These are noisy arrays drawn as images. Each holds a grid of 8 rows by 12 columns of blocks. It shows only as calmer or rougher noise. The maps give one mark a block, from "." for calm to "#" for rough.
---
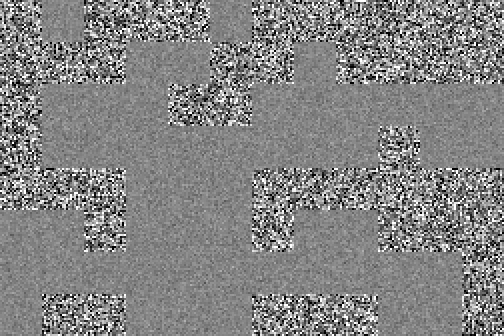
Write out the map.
# . # # # . # # # # # #
# # # . . # # . # # # #
# . . . # # . . . . . .
# . . . . . . . . # . .
# # # . . . # # # # # #
. . # . . . # . . # # #
. . . . . . . . . . . #
. # # . . . # # # . . #
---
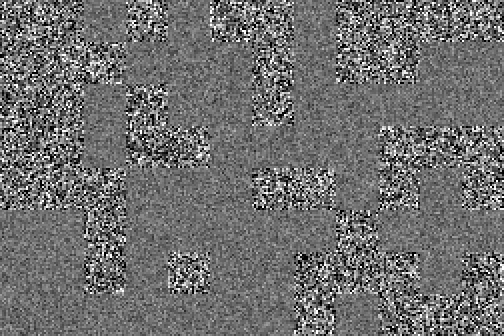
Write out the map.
# # . # . # # . # # # #
# # # . . . # . # # . .
# # . # . . # . . . . .
# # . # # . . . . # # #
# # # . . . # # . # . #
. . # . . . . . # . . .
. . # . # . . # # # . #
. . . . . . . # . # # #
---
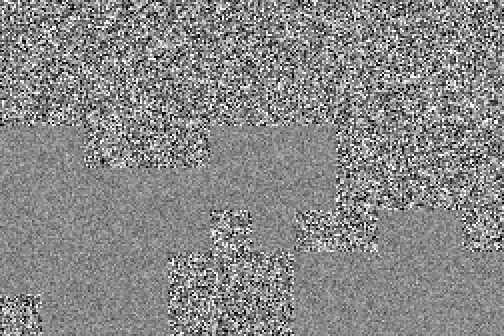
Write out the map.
# # # # # # # # # # # #
# # # # # # # # # # # #
# # # # # # # # # # # #
. . # # # . . . # # # #
. . . . . . . . # # # #
. . . . . # . # # . . #
. . . . # # # . . . . .
# . . . # # # . . . . .
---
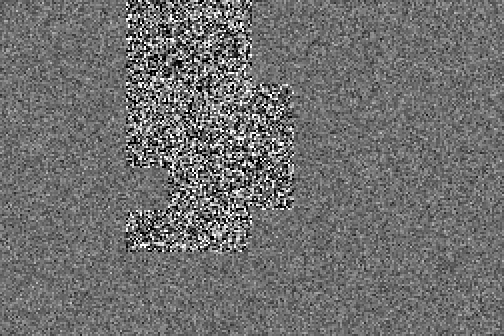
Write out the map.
. . . # # # . . . . . .
. . . # # # . . . . . .
. . . # # # # . . . . .
. . . # # # # . . . . .
. . . . # # # . . . . .
. . . # # # . . . . . .
. . . . . . . . . . . .
. . . . . . . . . . . .
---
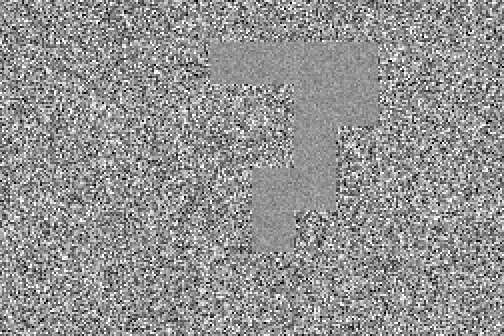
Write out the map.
# # # # # # # # # # # #
# # # # # . . . . # # #
# # # # # # # . . # # #
# # # # # # # . # # # #
# # # # # # . . # # # #
# # # # # # . # # # # #
# # # # # # # # # # # #
# # # # # # # # # # # #
